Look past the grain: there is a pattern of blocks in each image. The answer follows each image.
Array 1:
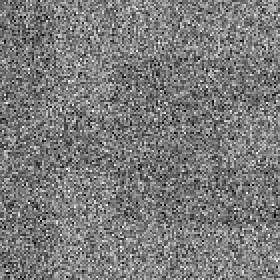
top and bottom mirror each other
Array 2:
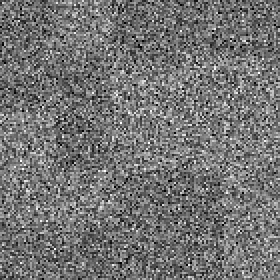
no symmetry
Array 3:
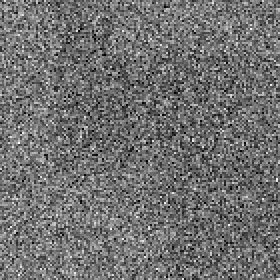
no symmetry
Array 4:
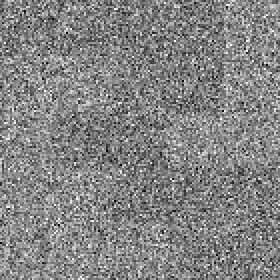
no symmetry
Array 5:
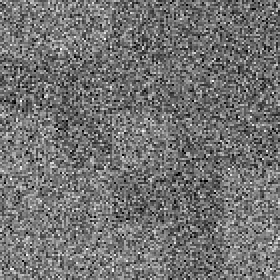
mirrored about the diagonal from the bottom left
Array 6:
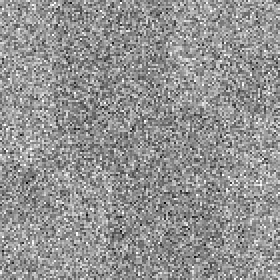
the same after a half turn
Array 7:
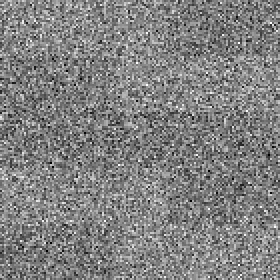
the same after a half turn
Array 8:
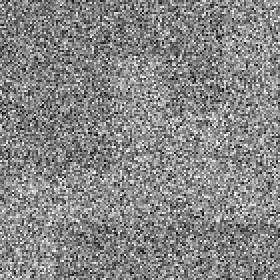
no symmetry
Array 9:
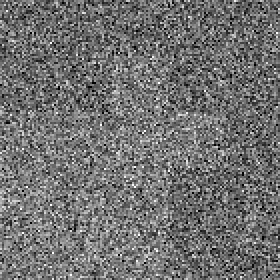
mirrored about the diagonal from the bottom left
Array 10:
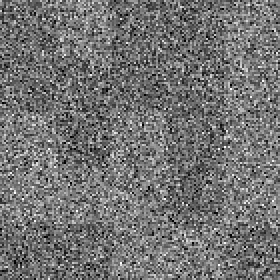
no symmetry
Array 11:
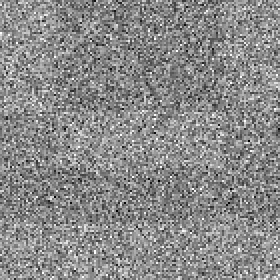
left and right mirror each other
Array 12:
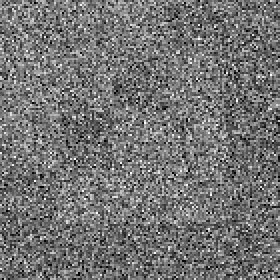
mirrored about the diagonal from the top left
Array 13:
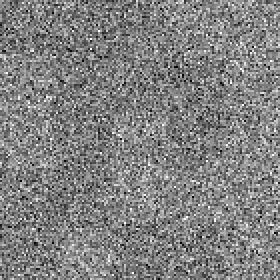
no symmetry
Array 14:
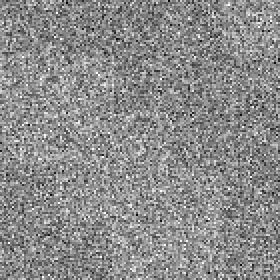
mirrored about the diagonal from the bottom left
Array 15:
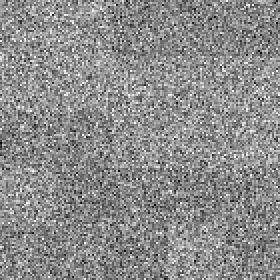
no symmetry
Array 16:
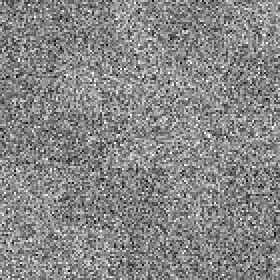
mirrored about the diagonal from the bottom left
